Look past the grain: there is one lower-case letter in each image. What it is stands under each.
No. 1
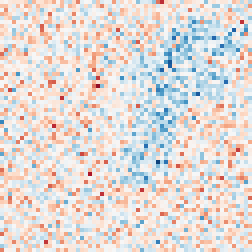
f
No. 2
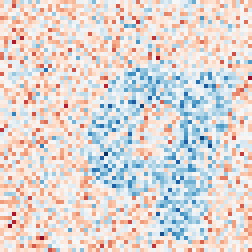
q
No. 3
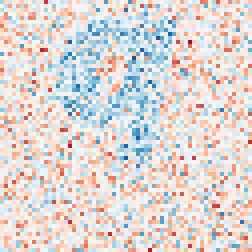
q
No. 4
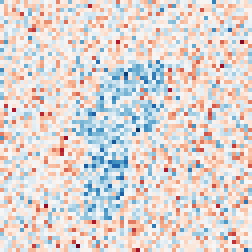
f
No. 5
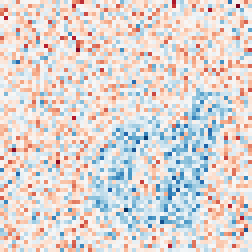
d
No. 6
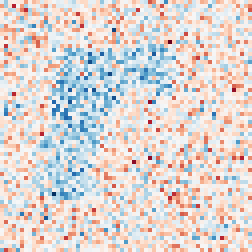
r
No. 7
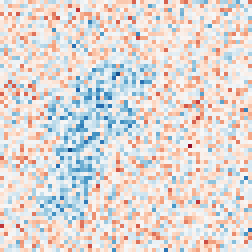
f
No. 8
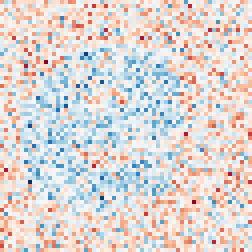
e
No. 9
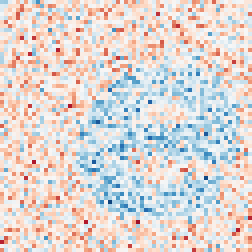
e
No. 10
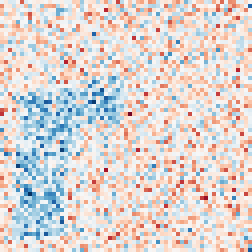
r
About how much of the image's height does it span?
two thirds
